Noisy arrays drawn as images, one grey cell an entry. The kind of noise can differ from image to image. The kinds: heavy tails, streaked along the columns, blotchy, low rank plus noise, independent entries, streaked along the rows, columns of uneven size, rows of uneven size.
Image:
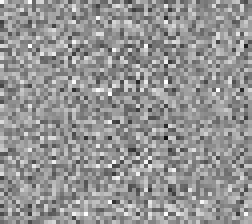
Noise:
low rank plus noise
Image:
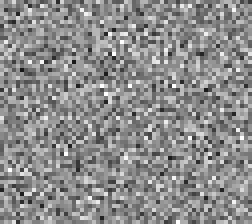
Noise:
independent entries
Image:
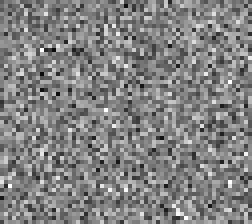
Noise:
independent entries
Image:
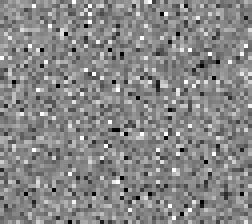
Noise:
heavy tails
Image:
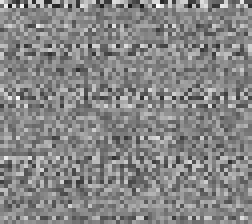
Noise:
rows of uneven size
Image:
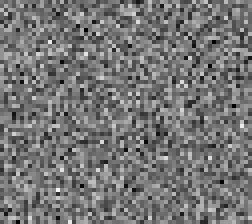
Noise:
independent entries
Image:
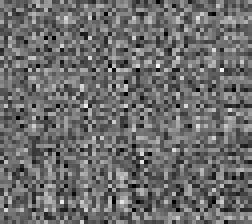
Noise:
low rank plus noise
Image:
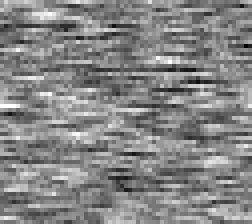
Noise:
streaked along the rows
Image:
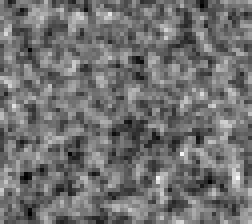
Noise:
blotchy
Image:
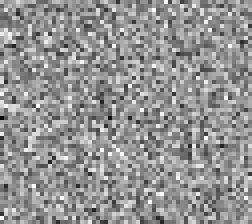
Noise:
independent entries
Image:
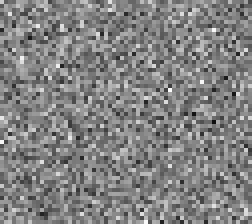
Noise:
independent entries
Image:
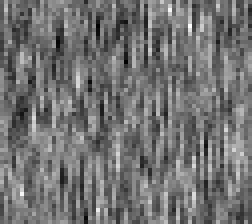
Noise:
streaked along the columns
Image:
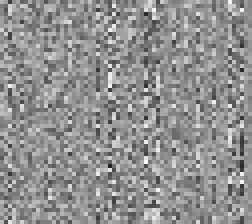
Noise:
columns of uneven size
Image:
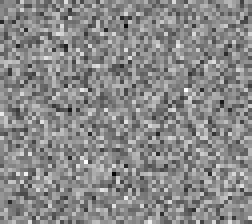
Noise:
independent entries
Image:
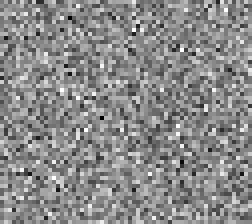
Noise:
independent entries
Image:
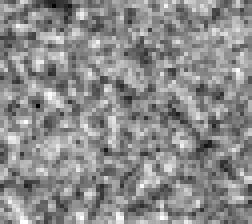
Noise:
blotchy
